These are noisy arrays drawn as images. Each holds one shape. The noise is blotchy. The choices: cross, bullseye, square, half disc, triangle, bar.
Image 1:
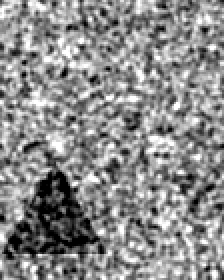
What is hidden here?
dark triangle
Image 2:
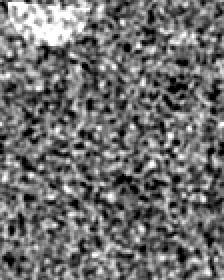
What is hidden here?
light half disc, top left
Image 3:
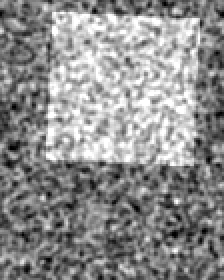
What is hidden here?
light square
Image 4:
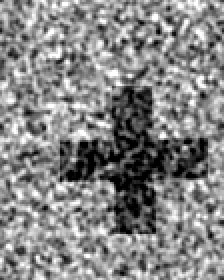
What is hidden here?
dark cross
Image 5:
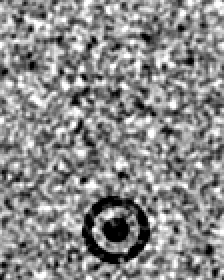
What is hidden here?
dark bullseye, bottom middle
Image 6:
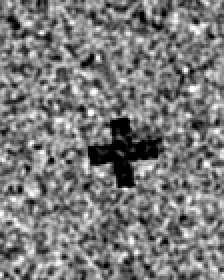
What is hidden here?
dark cross, centre
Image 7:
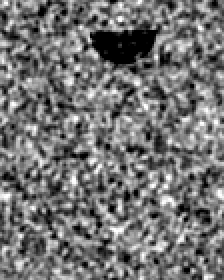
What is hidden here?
dark half disc, top middle
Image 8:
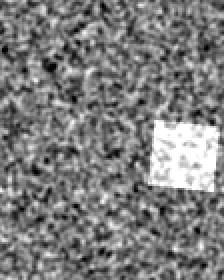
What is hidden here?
light square, middle right
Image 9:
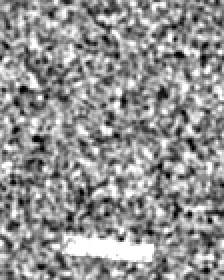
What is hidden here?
light bar, bottom middle
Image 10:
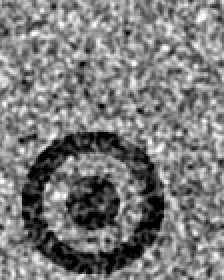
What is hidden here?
dark bullseye
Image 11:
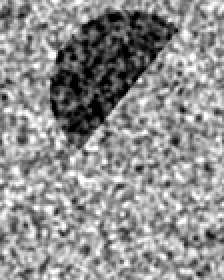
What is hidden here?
dark half disc
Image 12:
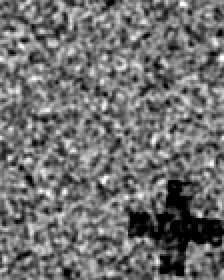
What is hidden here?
dark cross, bottom right
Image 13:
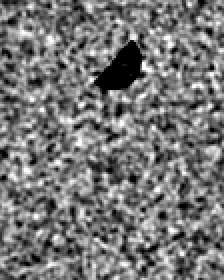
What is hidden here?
dark half disc, top middle
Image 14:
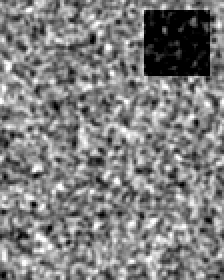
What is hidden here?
dark square, top right
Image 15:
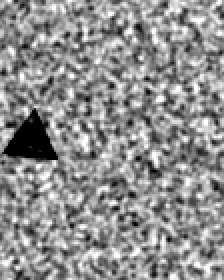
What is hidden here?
dark triangle, middle left
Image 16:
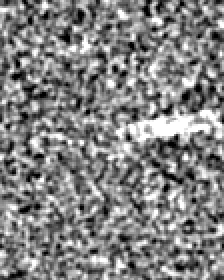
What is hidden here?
light bar, middle right
